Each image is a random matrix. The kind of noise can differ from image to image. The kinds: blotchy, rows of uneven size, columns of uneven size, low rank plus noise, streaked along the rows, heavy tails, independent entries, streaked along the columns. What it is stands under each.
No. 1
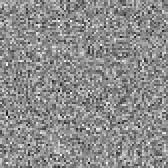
low rank plus noise
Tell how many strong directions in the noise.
five to eight
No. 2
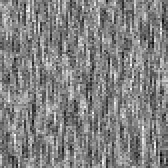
streaked along the columns
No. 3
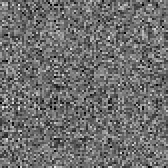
low rank plus noise
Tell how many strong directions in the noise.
one
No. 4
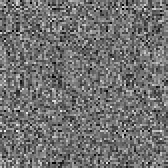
low rank plus noise
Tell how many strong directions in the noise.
one
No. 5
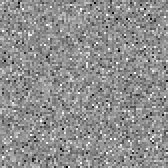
heavy tails
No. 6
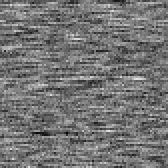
streaked along the rows
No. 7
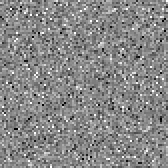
heavy tails
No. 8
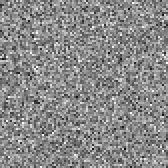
independent entries
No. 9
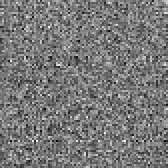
low rank plus noise
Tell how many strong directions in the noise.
three or four
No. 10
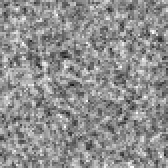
blotchy
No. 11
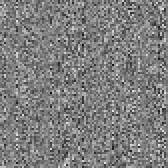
columns of uneven size
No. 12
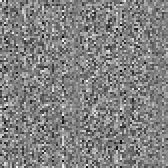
columns of uneven size
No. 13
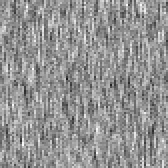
streaked along the columns
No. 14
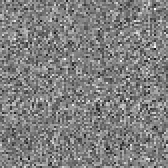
low rank plus noise
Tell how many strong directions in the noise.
two
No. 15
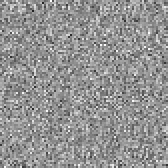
low rank plus noise
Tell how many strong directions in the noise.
three or four
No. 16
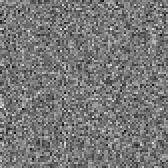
low rank plus noise
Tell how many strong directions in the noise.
two
